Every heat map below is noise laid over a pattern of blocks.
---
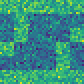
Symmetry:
the same after a half turn
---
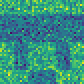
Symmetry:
left and right mirror each other
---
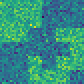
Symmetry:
mirrored about the diagonal from the top left
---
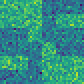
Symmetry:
the same after a half turn
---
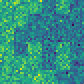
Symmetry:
no symmetry
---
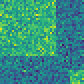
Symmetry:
mirrored about the diagonal from the top left
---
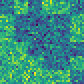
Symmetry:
mirrored about the diagonal from the bottom left
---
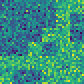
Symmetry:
mirrored about the diagonal from the top left
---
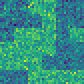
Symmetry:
no symmetry
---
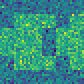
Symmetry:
top and bottom mirror each other
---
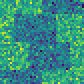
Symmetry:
the same after a half turn
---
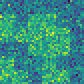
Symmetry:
mirrored about the diagonal from the bottom left
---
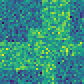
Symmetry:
mirrored about the diagonal from the top left
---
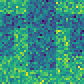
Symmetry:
left and right mirror each other
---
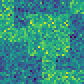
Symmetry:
mirrored about the diagonal from the bottom left
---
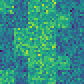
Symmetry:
top and bottom mirror each other
